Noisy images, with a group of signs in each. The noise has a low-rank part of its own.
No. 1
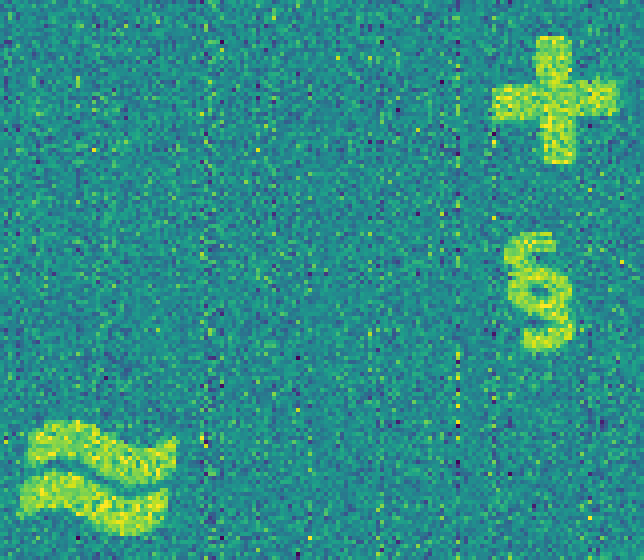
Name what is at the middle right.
section sign
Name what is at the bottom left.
approximately sign
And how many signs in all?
3
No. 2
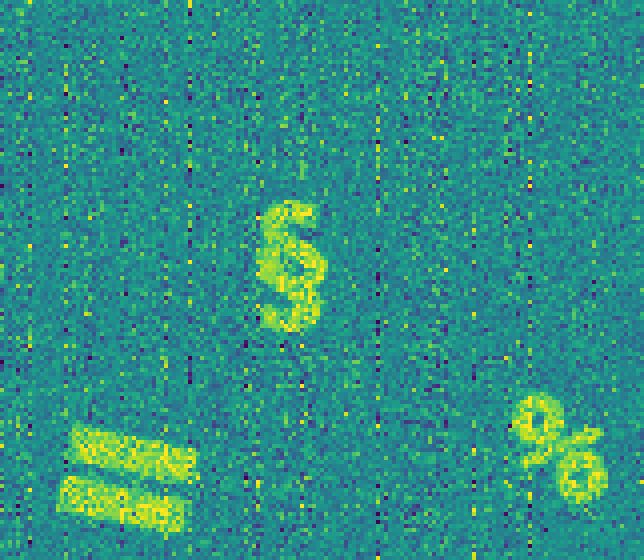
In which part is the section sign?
centre
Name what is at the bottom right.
percent sign
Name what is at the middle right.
nothing
